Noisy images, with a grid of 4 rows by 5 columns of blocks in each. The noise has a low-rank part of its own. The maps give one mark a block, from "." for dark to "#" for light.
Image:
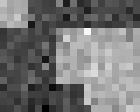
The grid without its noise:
#....
..###
..###
...##
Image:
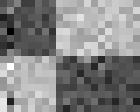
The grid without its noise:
..###
..###
##...
##...
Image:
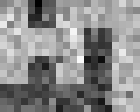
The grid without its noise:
#.###
###.#
#.#.#
....#
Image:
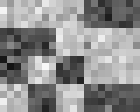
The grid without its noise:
###..
..###
.#.##
#.#..
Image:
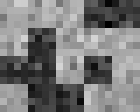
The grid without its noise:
###..
#.###
..#.#
#..##
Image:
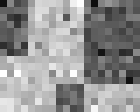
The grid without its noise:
.##..
.##..
###..
##.##
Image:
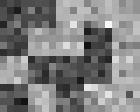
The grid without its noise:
..###
.##.#
#...#
.#.##
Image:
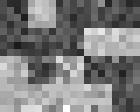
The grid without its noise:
.#...
...##
#.#..
####.
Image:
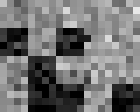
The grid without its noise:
#####
.#.##
#.###
#..#.
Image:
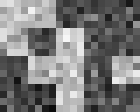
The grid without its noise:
##...
#.#..
.##.#
..#..
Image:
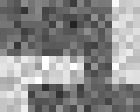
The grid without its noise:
....#
....#
###.#
#....
